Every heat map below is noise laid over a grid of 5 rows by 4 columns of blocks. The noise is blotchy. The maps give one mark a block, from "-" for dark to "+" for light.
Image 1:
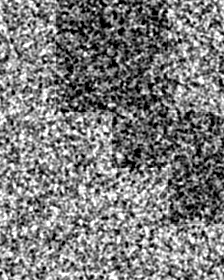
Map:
+--+
+--+
++--
+++-
++++
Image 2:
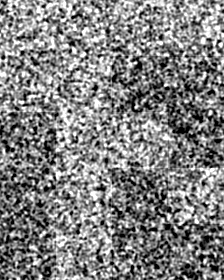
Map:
++++
++--
-++-
-+-+
-+--
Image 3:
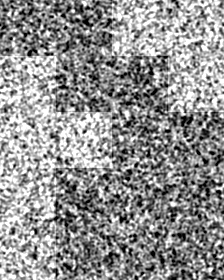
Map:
--++
+--+
++--
+---
+---
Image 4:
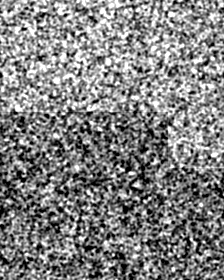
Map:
++++
++++
---+
----
----
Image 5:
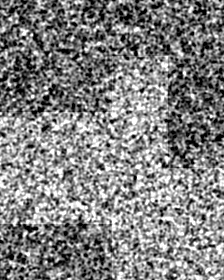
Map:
----
--+-
+++-
++++
--++
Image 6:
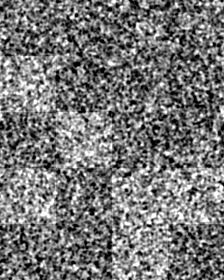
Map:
----
+---
-+--
+-++
--+-
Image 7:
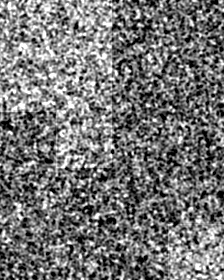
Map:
++--
++--
-+--
----
---+
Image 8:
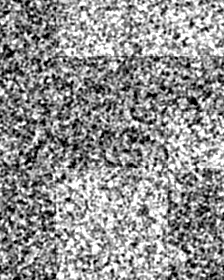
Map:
-+++
----
---+
-++-
-++-
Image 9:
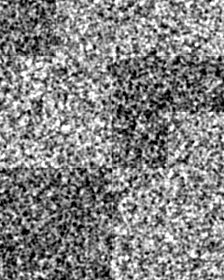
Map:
-+++
++--
++-+
--++
--++
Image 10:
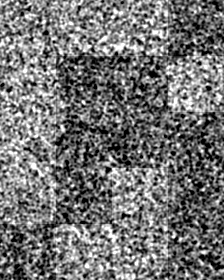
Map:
+++-
+--+
+---
+-+-
-++-
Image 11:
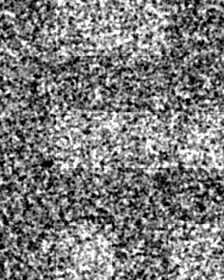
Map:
-++-
----
-+++
----
-+-+
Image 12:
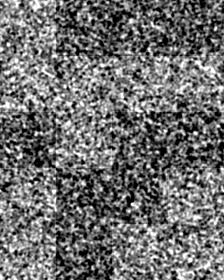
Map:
+---
++++
-+--
+--+
+-++
